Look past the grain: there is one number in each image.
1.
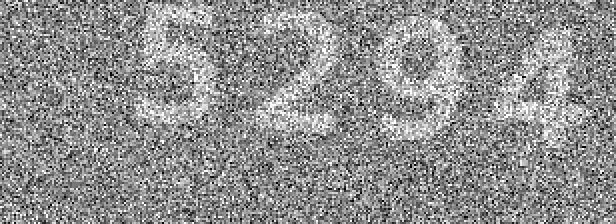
5294
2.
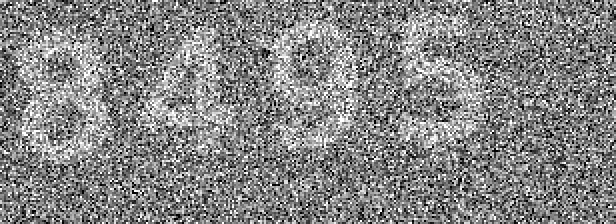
8495
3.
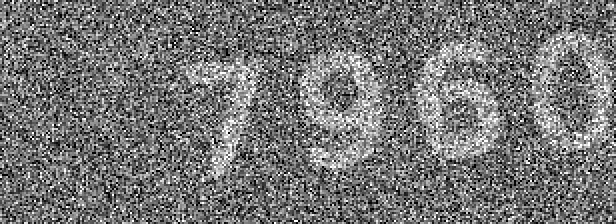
7960
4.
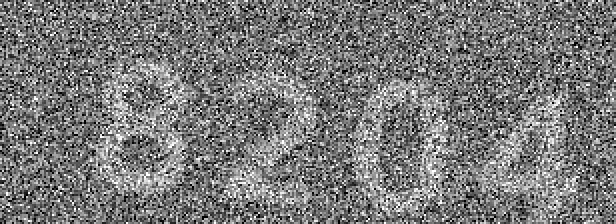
8204
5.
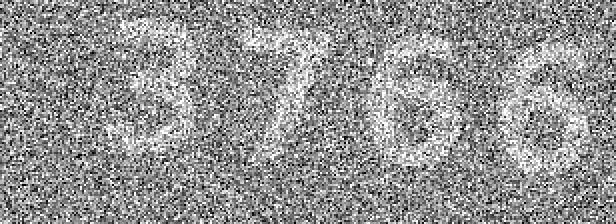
3766
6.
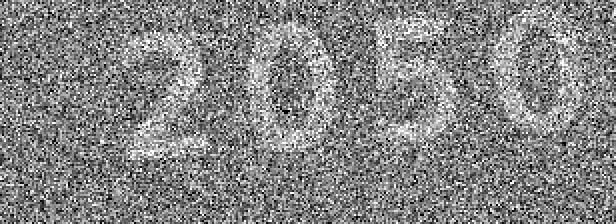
2050
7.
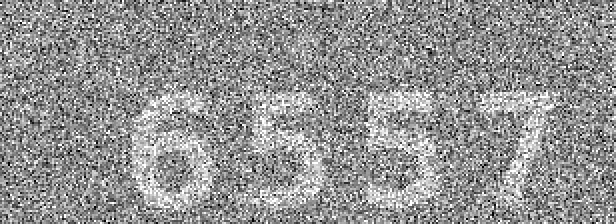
6557
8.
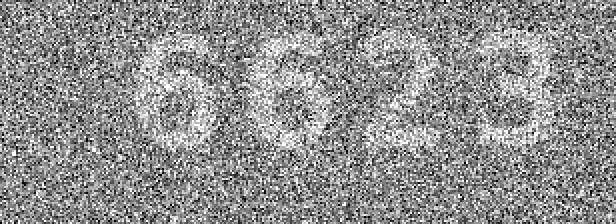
6623
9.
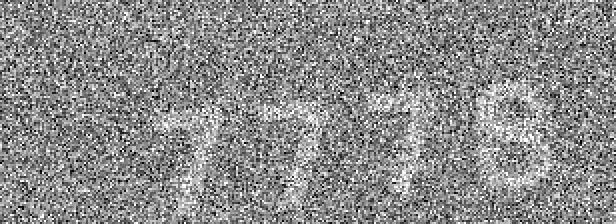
7778
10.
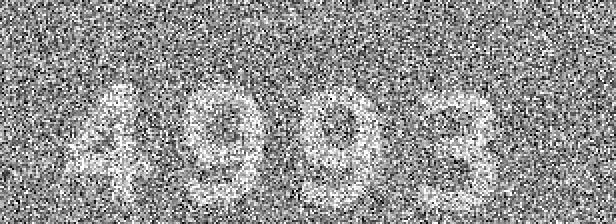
4993
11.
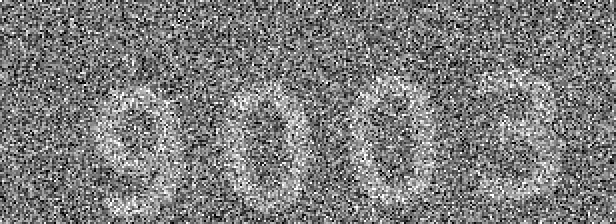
9003
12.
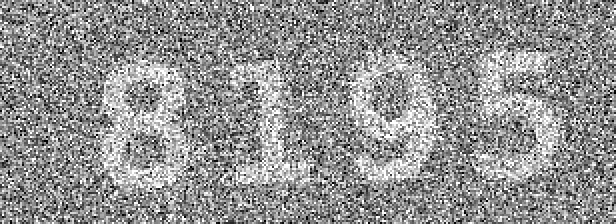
8195
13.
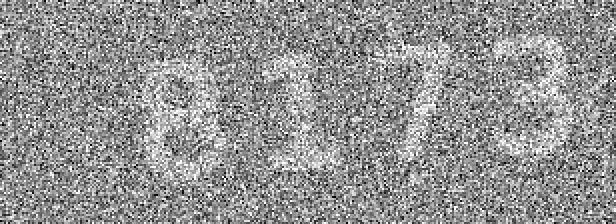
8173
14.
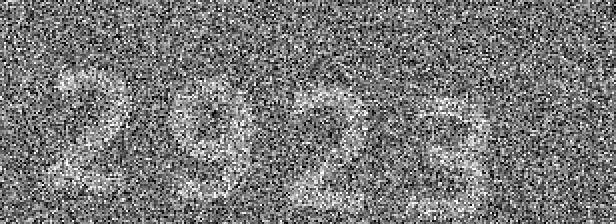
2923
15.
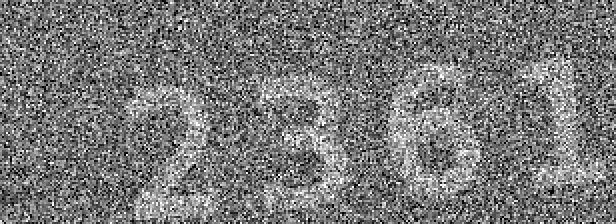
2361
